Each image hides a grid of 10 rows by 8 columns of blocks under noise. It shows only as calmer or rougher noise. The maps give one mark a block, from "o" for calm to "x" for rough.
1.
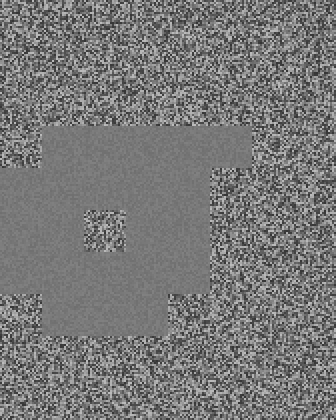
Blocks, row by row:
x x x x x x x x
x x x x x x x x
x x x x x x x x
x o o o o o x x
o o o o o x x x
o o x o o x x x
o o o o o x x x
x o o o x x x x
x x x x x x x x
x x x x x x x x
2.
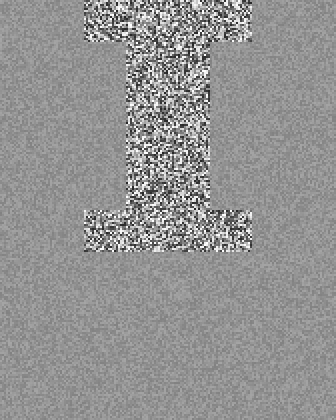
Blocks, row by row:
o o x x x x o o
o o o x x o o o
o o o x x o o o
o o o x x o o o
o o o x x o o o
o o x x x x o o
o o o o o o o o
o o o o o o o o
o o o o o o o o
o o o o o o o o
